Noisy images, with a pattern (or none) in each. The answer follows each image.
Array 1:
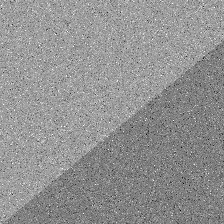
a sharp edge
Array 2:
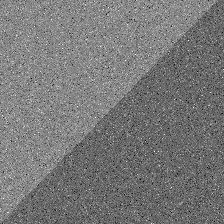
a sharp edge
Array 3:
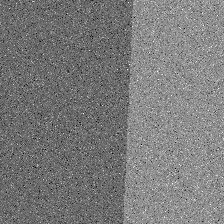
a sharp edge
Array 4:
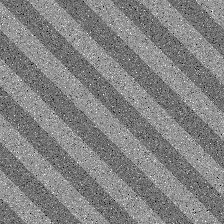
diagonal stripes
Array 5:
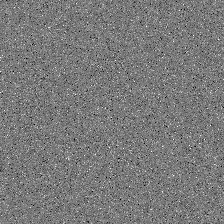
only noise
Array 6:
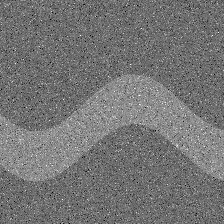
a wavy band
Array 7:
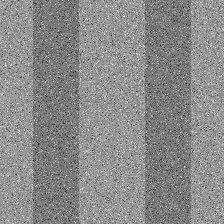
vertical stripes
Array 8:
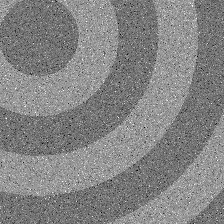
rings round one point
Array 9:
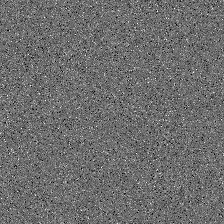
only noise
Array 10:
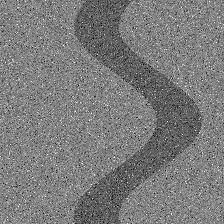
a wavy band
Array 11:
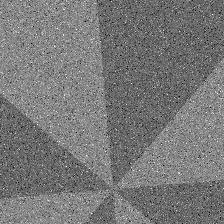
spokes from one point
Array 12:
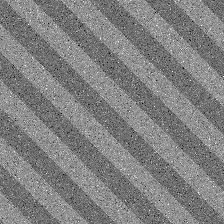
diagonal stripes
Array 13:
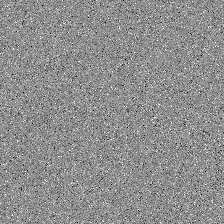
only noise
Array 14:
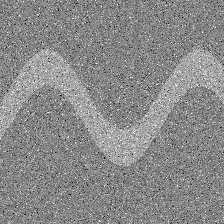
a wavy band
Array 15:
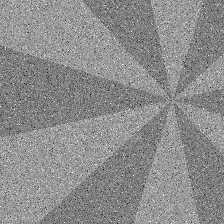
spokes from one point
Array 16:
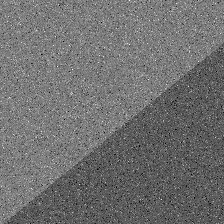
a sharp edge
